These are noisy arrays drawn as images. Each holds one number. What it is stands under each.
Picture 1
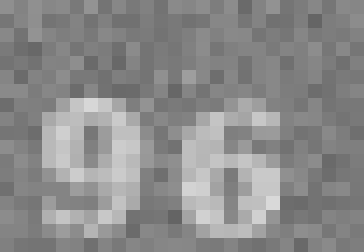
96
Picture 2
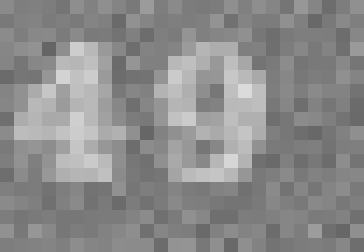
49
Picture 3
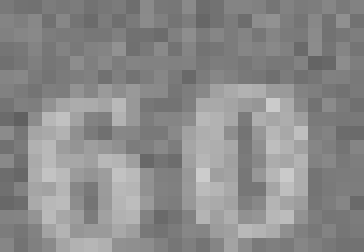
60
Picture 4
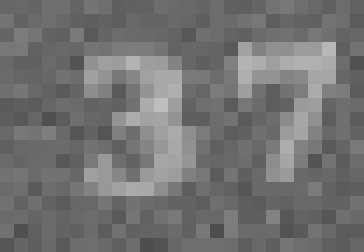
37
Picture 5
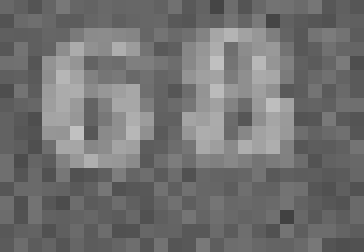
68
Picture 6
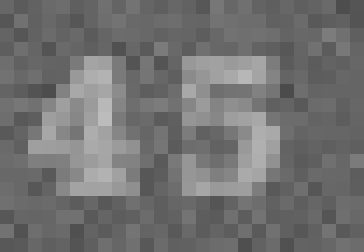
45
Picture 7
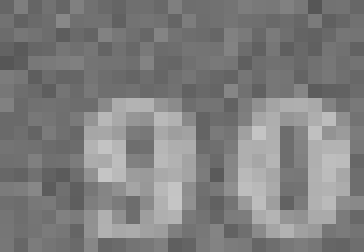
90
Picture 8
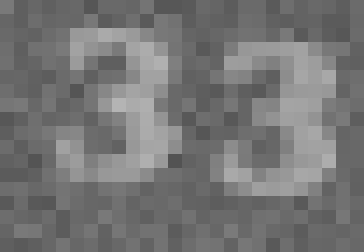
33
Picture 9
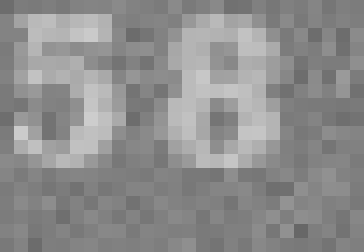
58
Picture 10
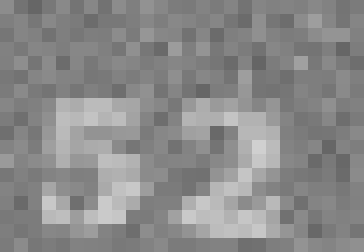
52
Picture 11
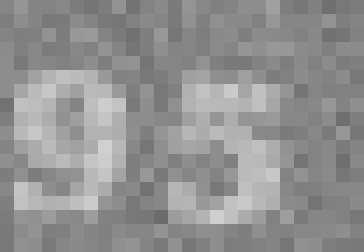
95
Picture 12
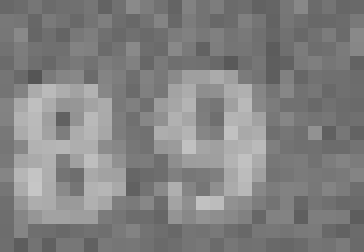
89
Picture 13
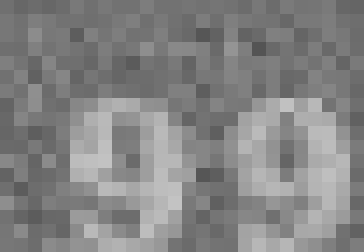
99
